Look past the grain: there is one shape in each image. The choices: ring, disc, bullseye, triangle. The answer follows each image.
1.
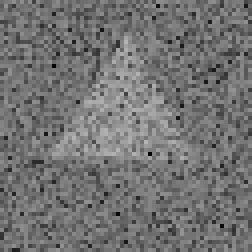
triangle
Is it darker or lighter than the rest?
lighter
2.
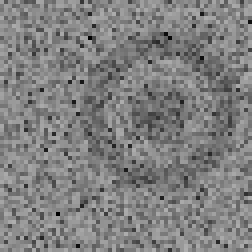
bullseye
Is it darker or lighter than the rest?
darker
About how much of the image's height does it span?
two thirds
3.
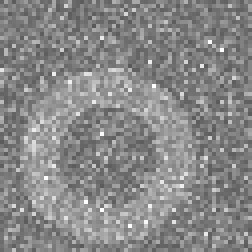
ring
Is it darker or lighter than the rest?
lighter
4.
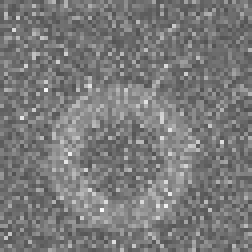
ring
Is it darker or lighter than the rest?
lighter
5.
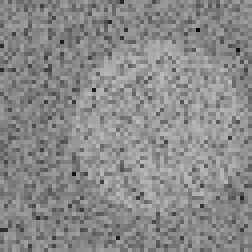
disc
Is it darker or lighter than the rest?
lighter
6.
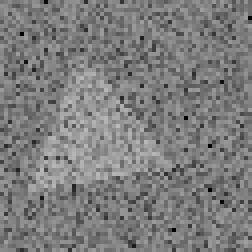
triangle
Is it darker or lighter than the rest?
lighter
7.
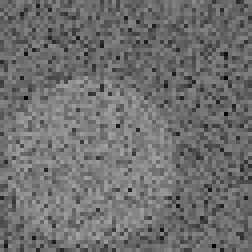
disc
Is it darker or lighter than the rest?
lighter
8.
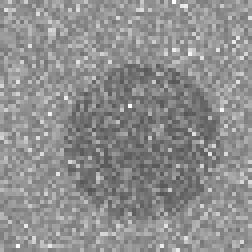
disc
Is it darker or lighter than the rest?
darker
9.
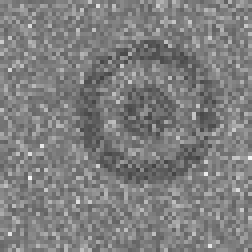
bullseye
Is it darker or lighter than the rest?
darker
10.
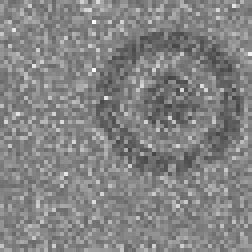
bullseye
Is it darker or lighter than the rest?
darker
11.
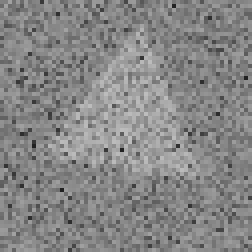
triangle
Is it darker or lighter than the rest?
lighter
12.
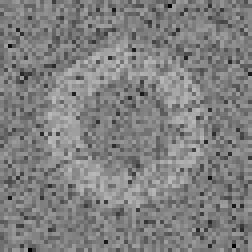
ring
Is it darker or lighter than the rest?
lighter
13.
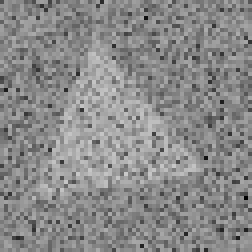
triangle
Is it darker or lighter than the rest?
lighter
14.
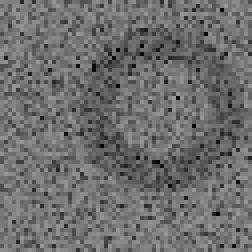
ring
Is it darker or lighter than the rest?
darker
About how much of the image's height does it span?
two thirds
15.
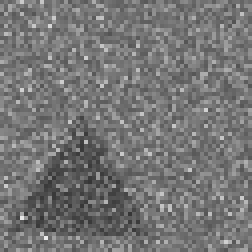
triangle
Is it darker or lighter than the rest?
darker
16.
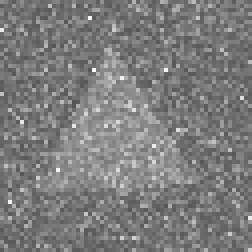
triangle
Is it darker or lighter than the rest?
lighter
